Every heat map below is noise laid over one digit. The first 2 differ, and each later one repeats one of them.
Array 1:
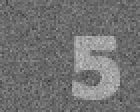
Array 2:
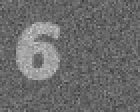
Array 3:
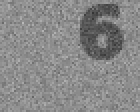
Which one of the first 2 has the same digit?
2
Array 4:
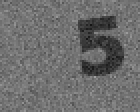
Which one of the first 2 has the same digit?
1
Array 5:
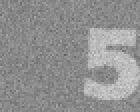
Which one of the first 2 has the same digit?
1
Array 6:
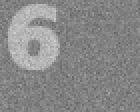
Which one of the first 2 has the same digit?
2
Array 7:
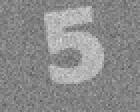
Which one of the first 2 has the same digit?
1
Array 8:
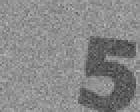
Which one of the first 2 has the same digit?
1
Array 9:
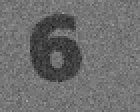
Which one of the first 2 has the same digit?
2
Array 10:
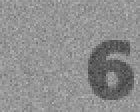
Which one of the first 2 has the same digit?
2
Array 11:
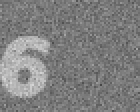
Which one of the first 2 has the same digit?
2
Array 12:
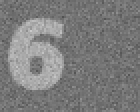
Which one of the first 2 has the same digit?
2
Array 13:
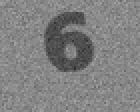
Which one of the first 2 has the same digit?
2
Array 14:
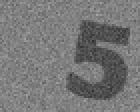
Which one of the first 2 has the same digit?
1
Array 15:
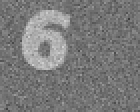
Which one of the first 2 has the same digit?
2
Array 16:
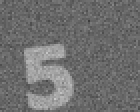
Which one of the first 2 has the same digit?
1
